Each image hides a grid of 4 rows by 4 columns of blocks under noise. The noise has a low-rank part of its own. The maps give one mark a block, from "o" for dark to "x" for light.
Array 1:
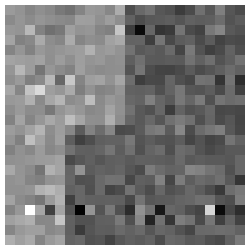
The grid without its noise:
x x o o
x x o o
x o o o
x o o o
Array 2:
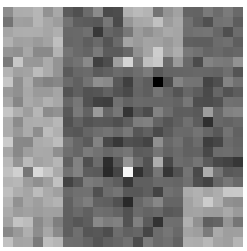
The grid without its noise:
x o x o
x o o o
x o o o
x o o x
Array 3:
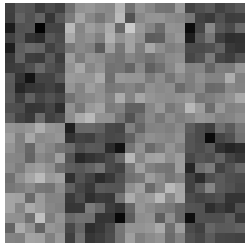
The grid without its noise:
o x x o
o x x x
x o x o
x o x o
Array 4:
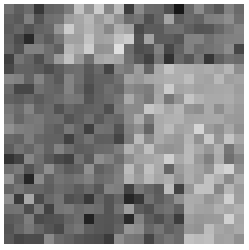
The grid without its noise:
o x o o
o o x x
o o x x
o o o x
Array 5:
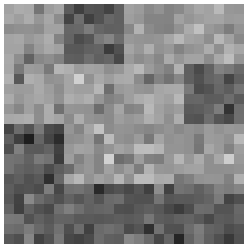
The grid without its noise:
x o x x
x x x o
o x x x
o o o o
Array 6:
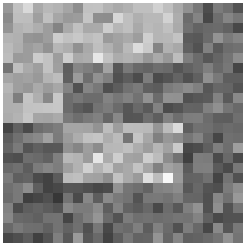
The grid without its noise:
x x x o
x o o o
o x x o
o o o o
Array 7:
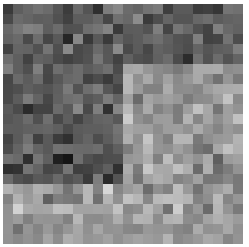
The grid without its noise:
o o o o
o o x x
o o x x
x x x x
